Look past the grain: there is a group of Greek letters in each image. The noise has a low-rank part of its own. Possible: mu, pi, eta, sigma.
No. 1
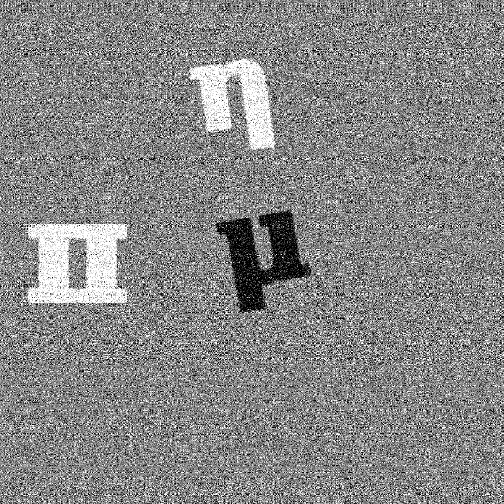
top middle: light eta; middle left: light pi; centre: dark mu
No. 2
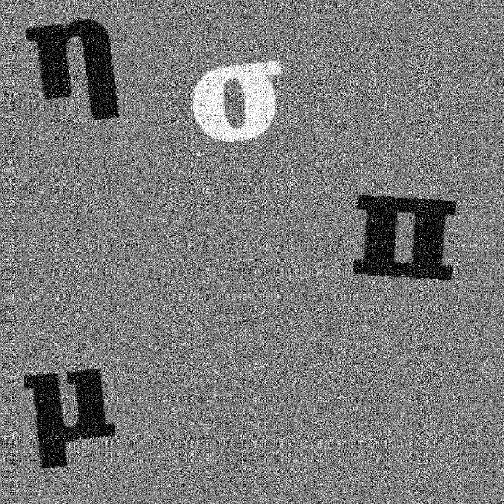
top left: dark eta; top middle: light sigma; middle right: dark pi; bottom left: dark mu
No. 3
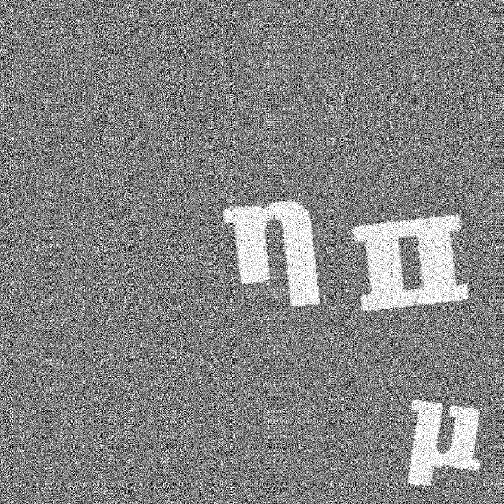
centre: light eta; middle right: light pi; bottom right: light mu
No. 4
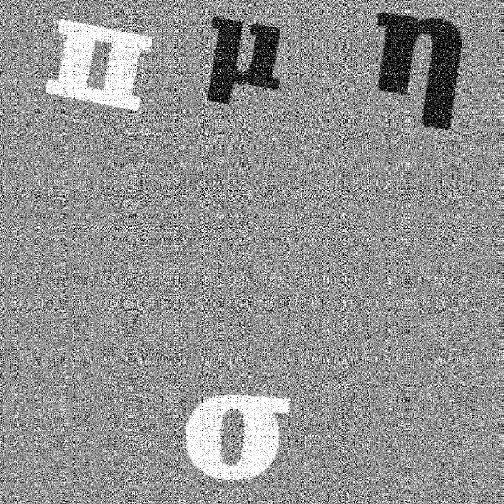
top left: light pi; top middle: dark mu; top right: dark eta; bottom middle: light sigma
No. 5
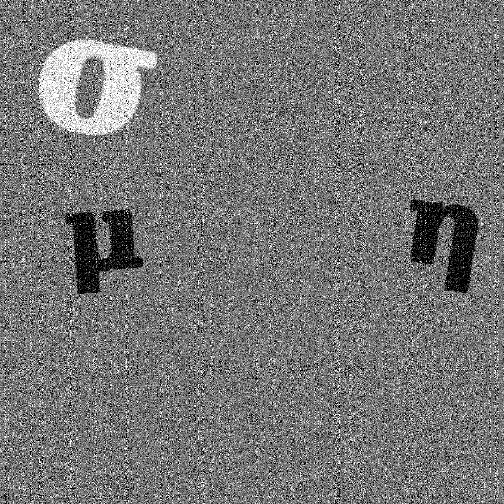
top left: light sigma; middle left: dark mu; middle right: dark eta
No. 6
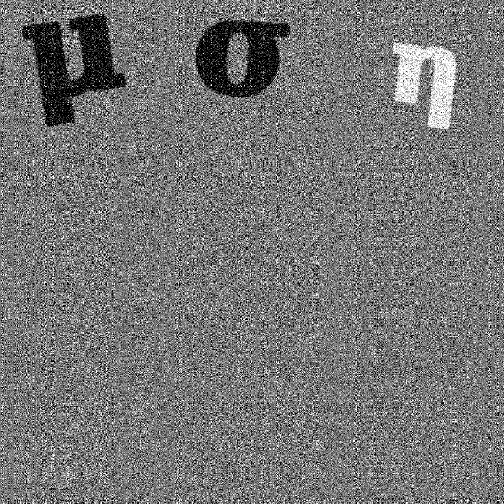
top left: dark mu; top middle: dark sigma; top right: light eta
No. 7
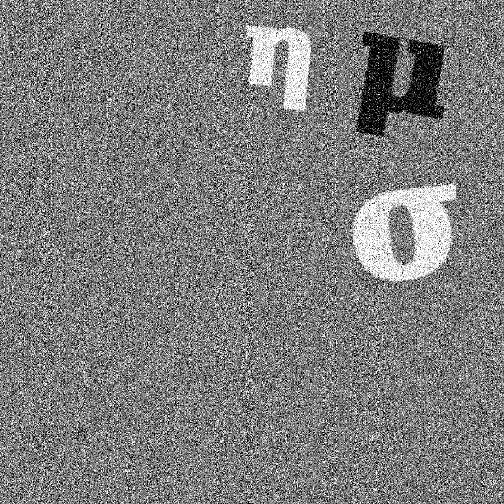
top middle: light eta; top right: dark mu; middle right: light sigma
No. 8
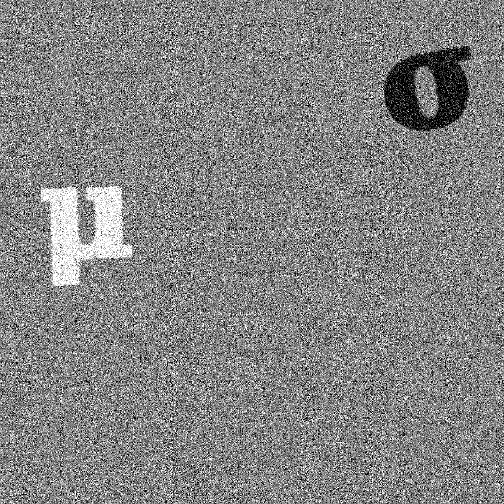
top right: dark sigma; middle left: light mu
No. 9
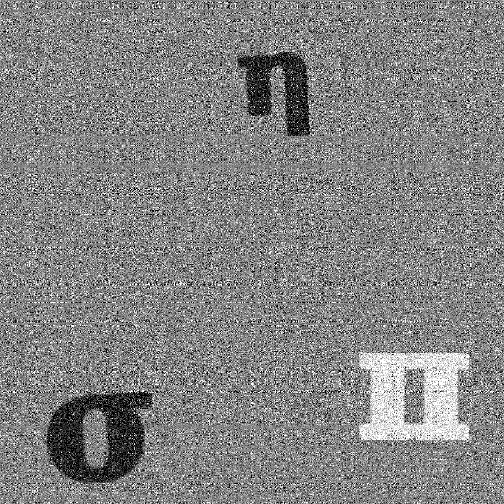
top middle: dark eta; bottom left: dark sigma; bottom right: light pi
